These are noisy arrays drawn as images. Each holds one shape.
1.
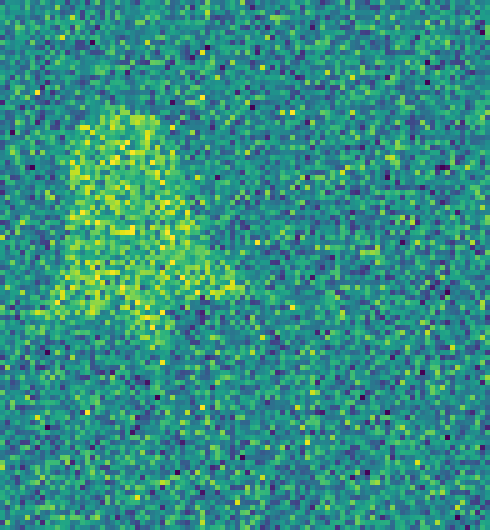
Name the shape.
bell
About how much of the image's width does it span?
half
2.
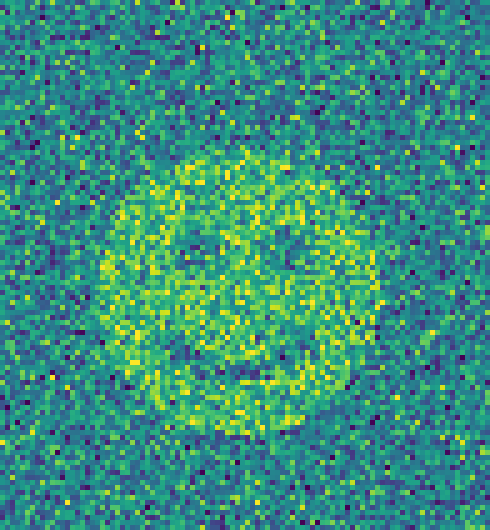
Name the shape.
smiling face
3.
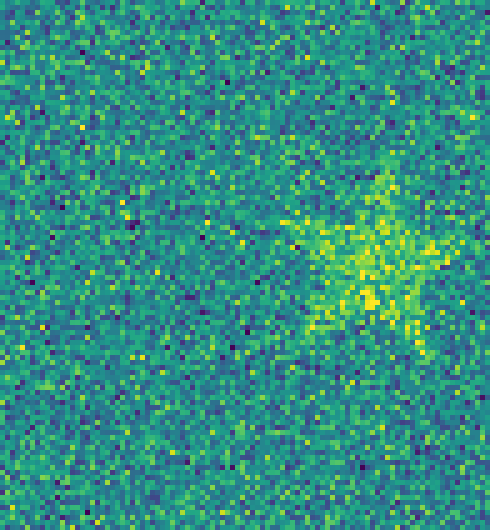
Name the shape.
star
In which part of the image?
middle right
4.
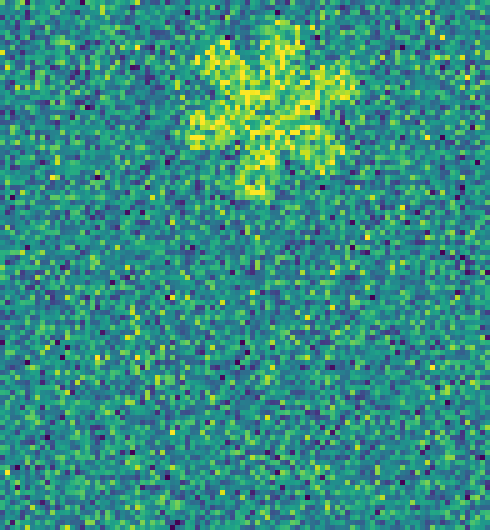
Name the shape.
asterisk
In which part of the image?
top middle
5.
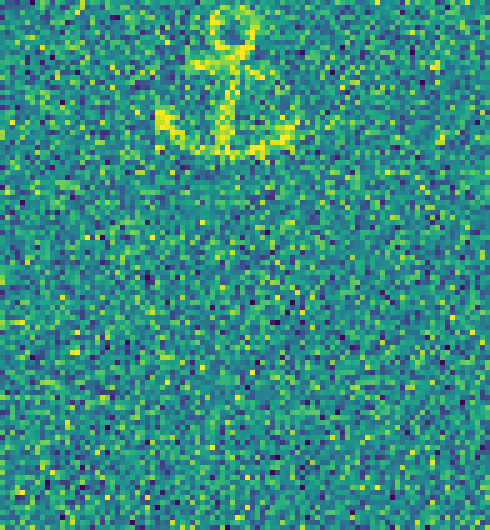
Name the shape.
anchor
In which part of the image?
top middle
